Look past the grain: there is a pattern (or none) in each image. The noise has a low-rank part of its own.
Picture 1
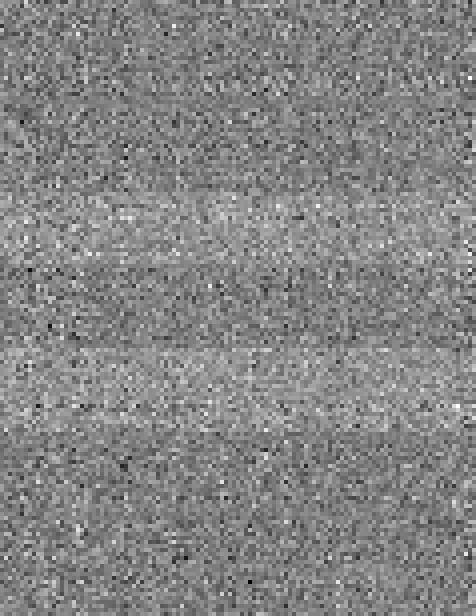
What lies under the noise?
bands of rows
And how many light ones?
2
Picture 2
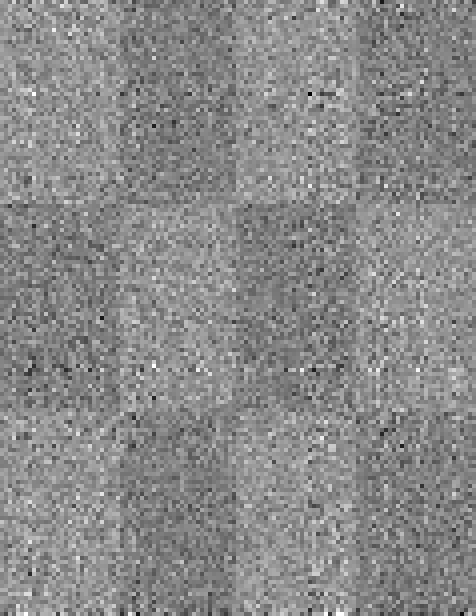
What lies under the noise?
a checkerboard
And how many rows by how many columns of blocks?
3 by 4
